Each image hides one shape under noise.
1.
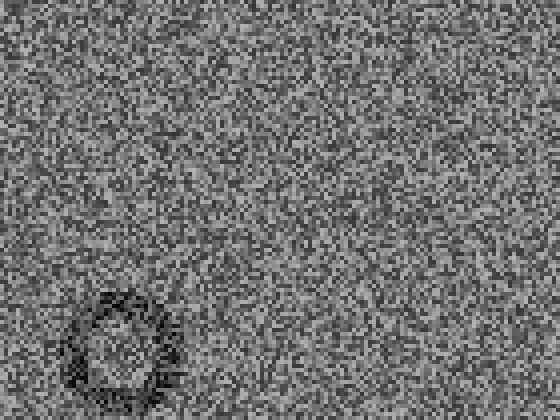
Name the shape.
ring
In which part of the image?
bottom left
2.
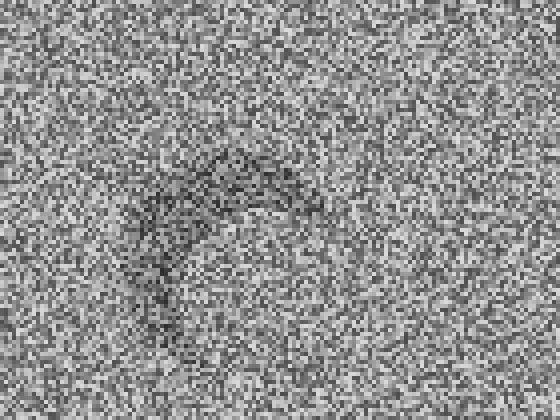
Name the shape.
crescent
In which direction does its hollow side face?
down and right
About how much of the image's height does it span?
half
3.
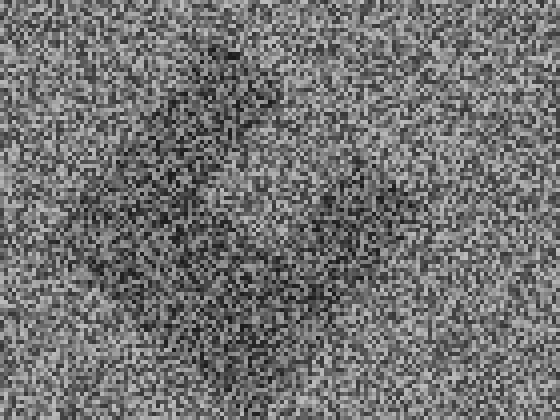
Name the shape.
square with a notch
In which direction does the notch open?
up and right
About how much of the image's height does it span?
nearly all
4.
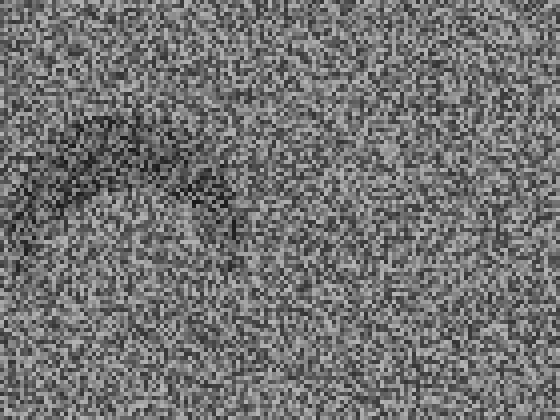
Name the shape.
crescent
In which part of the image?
middle left
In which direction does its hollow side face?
down
